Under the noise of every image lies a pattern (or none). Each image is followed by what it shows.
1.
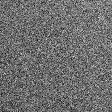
a smooth slope
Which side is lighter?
top right
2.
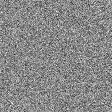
only noise
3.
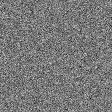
only noise
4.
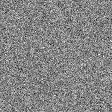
only noise
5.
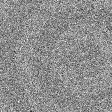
rings round one point
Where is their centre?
middle right
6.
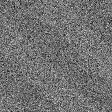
diagonal stripes
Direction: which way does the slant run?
top left to bottom right
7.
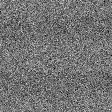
horizontal stripes
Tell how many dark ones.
2
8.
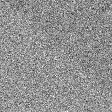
a sharp edge
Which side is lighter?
bottom left
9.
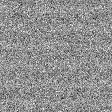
horizontal stripes
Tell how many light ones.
6
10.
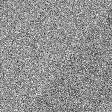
a sharp edge
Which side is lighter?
top left
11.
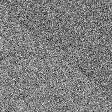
a sharp edge
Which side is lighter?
bottom left
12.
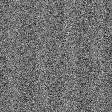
vertical stripes
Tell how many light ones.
4
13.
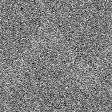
a wavy band
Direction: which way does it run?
left to right
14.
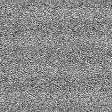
horizontal stripes
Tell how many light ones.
4
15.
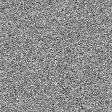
only noise
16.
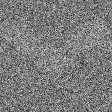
a wavy band
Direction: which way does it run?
left to right
